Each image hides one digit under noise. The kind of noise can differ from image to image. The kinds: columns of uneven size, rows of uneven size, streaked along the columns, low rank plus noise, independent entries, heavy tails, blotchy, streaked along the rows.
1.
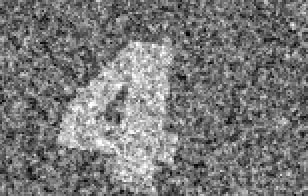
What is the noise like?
blotchy
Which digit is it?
4
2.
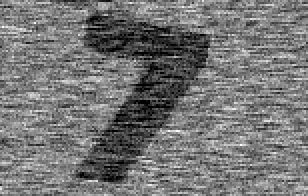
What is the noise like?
streaked along the rows
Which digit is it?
7
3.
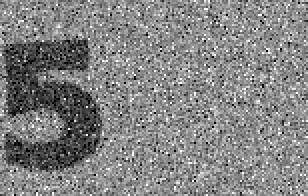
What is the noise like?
heavy tails
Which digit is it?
5
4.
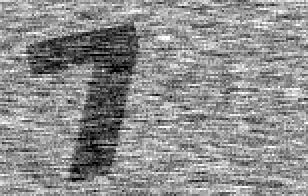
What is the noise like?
streaked along the rows
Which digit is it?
7
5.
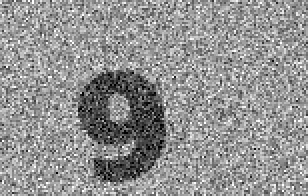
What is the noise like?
independent entries
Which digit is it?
9
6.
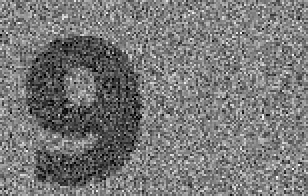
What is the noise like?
low rank plus noise
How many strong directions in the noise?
three or four
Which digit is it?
9
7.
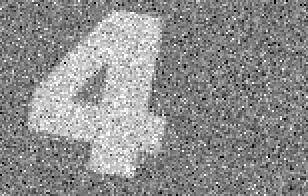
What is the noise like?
heavy tails
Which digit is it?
4
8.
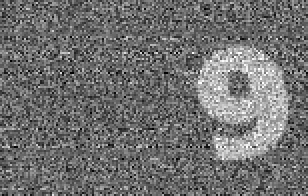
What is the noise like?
rows of uneven size
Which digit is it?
9
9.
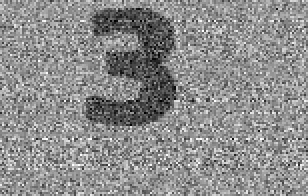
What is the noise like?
rows of uneven size
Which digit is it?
3
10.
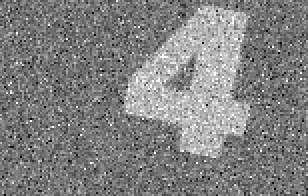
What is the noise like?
heavy tails
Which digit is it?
4
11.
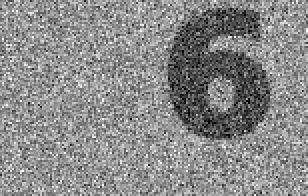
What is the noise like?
independent entries
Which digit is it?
6
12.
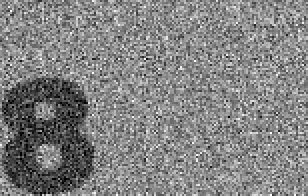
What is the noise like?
low rank plus noise
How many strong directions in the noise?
two
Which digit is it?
8
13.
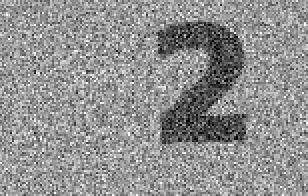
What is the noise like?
low rank plus noise
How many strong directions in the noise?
one
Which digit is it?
2
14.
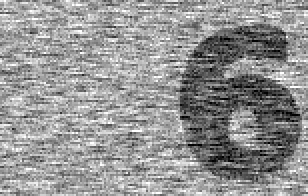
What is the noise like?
streaked along the rows
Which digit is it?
6
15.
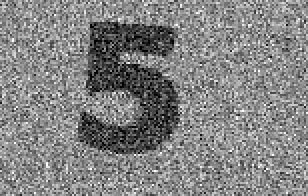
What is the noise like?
low rank plus noise
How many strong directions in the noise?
five to eight
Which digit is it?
5
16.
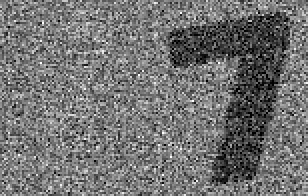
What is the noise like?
low rank plus noise
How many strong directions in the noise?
five to eight
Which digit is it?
7
